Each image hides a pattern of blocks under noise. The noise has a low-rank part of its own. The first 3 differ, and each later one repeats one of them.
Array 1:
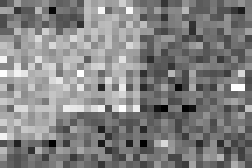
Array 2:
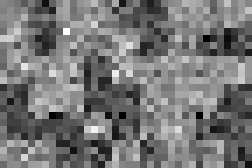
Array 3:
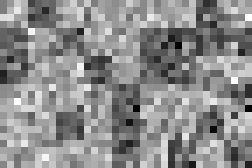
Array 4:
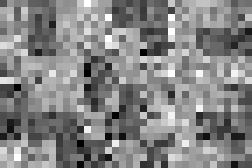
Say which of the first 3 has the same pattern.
2
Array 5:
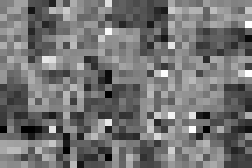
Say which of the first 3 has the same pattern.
2
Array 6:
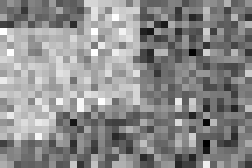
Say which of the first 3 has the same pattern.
1
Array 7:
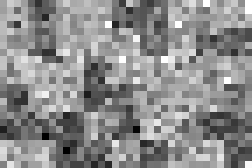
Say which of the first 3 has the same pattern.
2
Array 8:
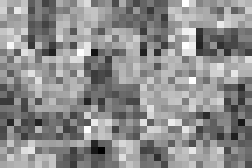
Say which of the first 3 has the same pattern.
2
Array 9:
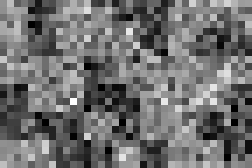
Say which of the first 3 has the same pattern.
2
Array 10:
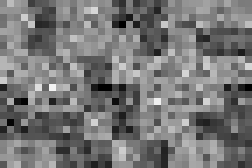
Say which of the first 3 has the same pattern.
2
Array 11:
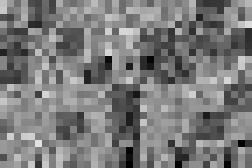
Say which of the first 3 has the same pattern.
3
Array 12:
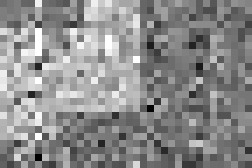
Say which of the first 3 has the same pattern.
1
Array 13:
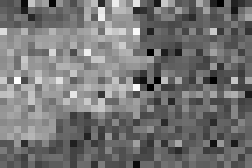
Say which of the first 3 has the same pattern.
1
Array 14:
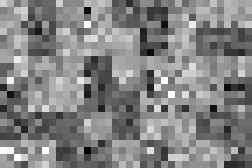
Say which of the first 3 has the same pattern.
2
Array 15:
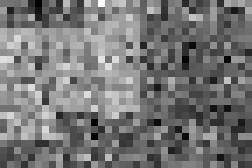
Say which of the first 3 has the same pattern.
1
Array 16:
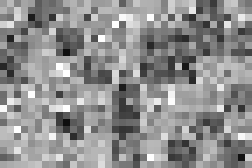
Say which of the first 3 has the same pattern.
3
